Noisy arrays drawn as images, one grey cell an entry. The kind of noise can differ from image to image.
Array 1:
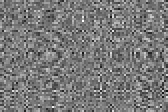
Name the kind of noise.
low rank plus noise
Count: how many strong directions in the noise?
two
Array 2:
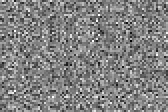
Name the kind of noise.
low rank plus noise
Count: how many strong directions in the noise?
five to eight
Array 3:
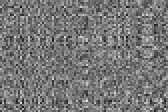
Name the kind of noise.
low rank plus noise
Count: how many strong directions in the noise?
three or four
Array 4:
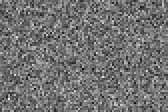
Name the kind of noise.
independent entries
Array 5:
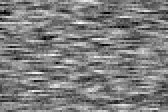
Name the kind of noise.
streaked along the rows
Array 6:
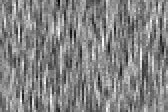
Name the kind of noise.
streaked along the columns
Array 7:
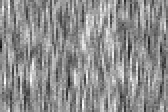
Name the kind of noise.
streaked along the columns
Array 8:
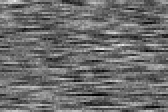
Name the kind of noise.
streaked along the rows
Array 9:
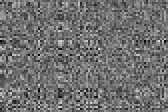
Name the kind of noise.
low rank plus noise
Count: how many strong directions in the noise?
two
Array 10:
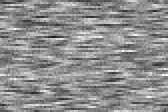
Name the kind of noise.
streaked along the rows
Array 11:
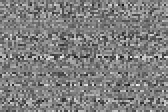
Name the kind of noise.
rows of uneven size
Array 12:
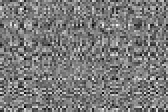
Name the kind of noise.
low rank plus noise
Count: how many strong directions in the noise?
one
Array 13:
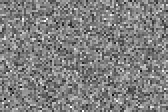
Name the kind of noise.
independent entries
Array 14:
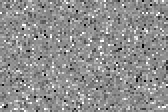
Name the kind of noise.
heavy tails
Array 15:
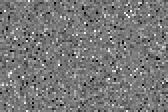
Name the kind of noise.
heavy tails
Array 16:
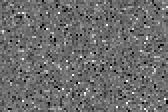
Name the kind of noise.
heavy tails
